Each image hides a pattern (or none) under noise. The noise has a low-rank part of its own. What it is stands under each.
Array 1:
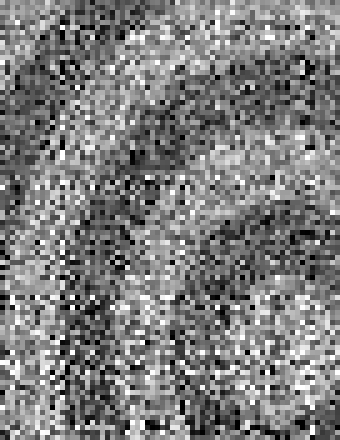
rings round one point
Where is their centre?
bottom right
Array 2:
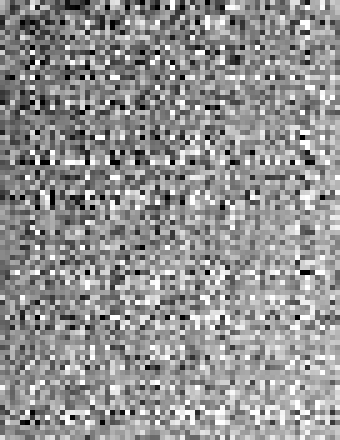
a smooth slope
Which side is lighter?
bottom right
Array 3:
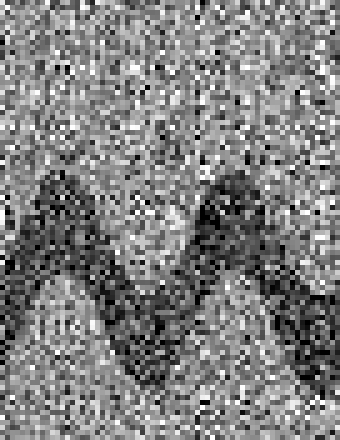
a wavy band
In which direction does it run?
left to right
